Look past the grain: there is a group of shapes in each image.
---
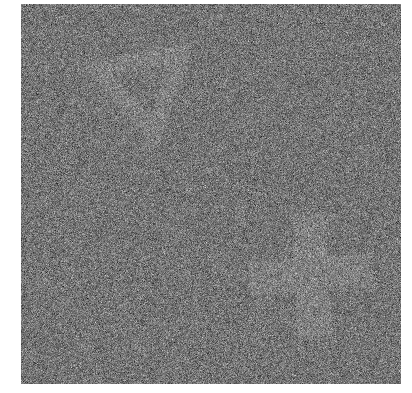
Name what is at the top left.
triangle frame
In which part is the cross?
bottom right
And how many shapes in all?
2
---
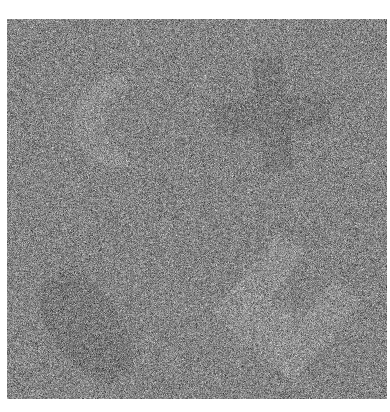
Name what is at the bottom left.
ellipse
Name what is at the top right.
cross
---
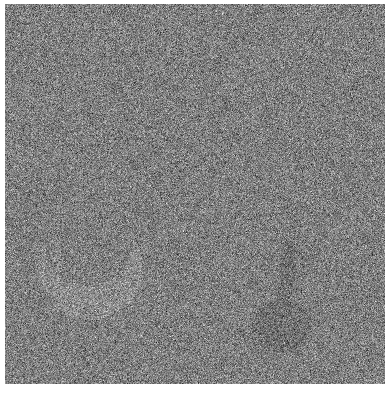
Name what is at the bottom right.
lollipop
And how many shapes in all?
2
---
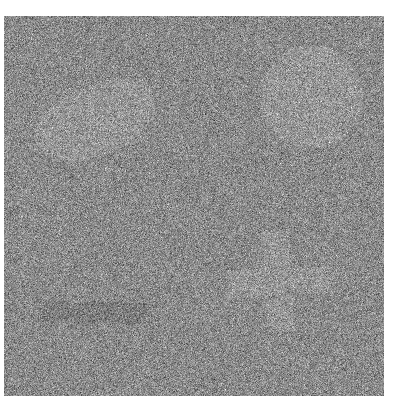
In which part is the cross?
bottom right
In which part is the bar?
bottom left
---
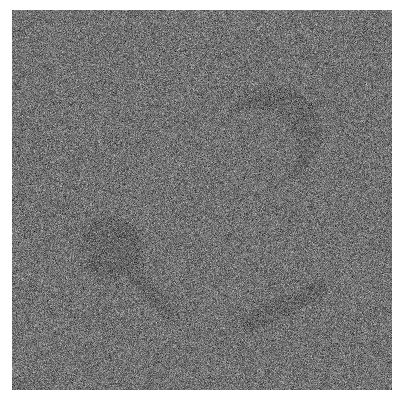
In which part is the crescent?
top right
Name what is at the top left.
nothing
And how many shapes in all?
3
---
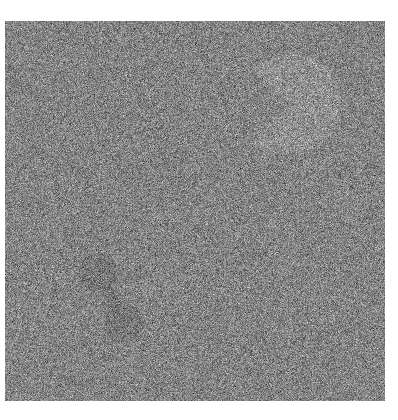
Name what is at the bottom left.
dumbbell
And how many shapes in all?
2
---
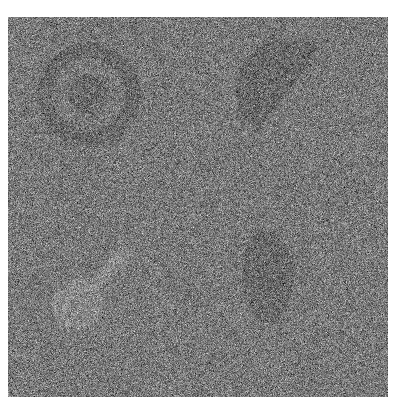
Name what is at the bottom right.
ellipse
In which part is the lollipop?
bottom left
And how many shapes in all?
4
